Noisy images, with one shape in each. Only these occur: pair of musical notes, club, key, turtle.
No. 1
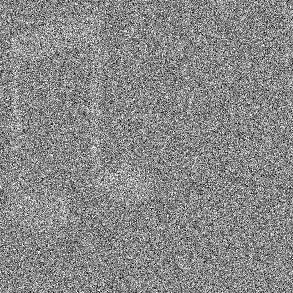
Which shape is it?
pair of musical notes
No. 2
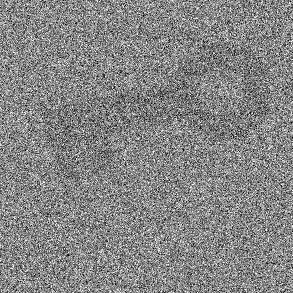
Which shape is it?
key
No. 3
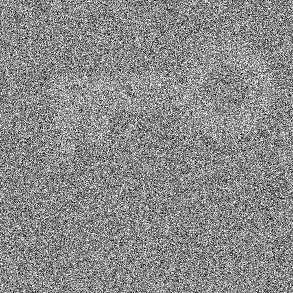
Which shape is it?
key
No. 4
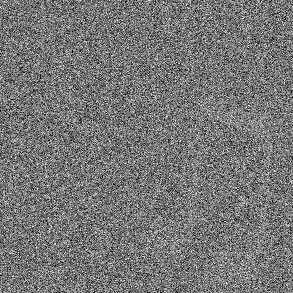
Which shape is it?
pair of musical notes
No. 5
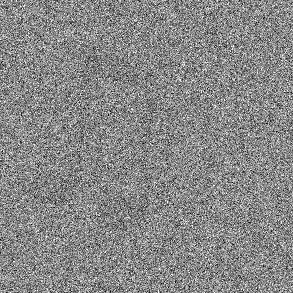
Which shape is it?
pair of musical notes
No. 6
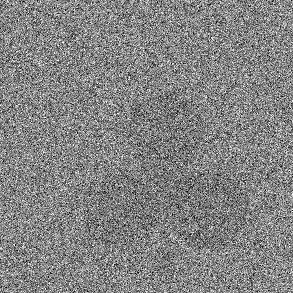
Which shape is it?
club
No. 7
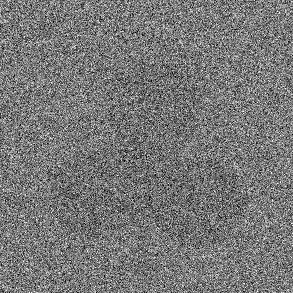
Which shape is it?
club
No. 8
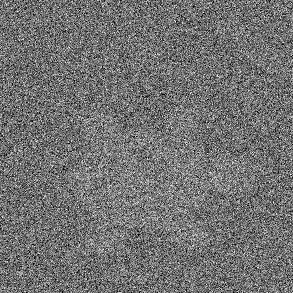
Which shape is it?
turtle
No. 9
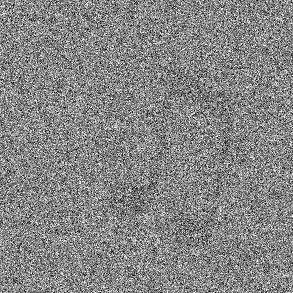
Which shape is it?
pair of musical notes
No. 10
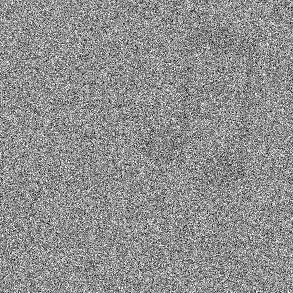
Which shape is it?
pair of musical notes
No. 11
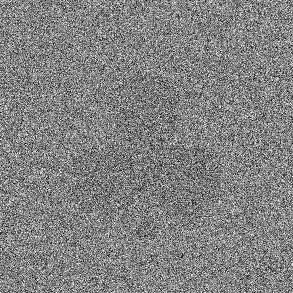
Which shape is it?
club
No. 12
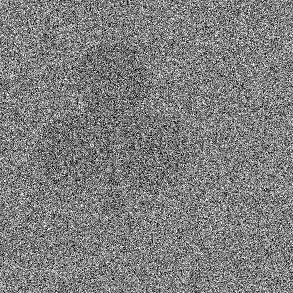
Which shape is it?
club
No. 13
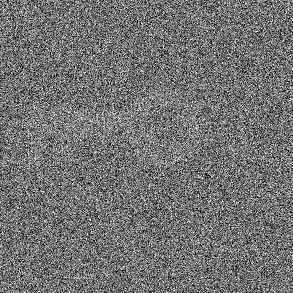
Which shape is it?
key
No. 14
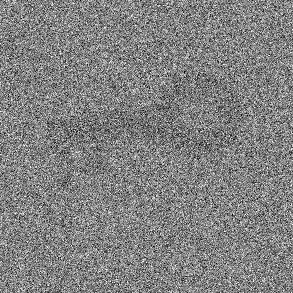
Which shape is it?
key
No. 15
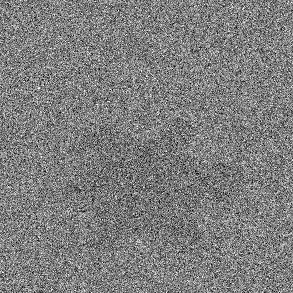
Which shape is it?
turtle
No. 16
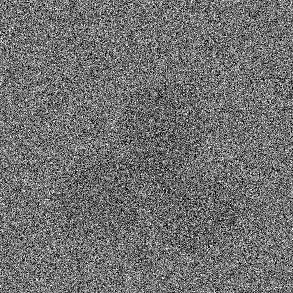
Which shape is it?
club
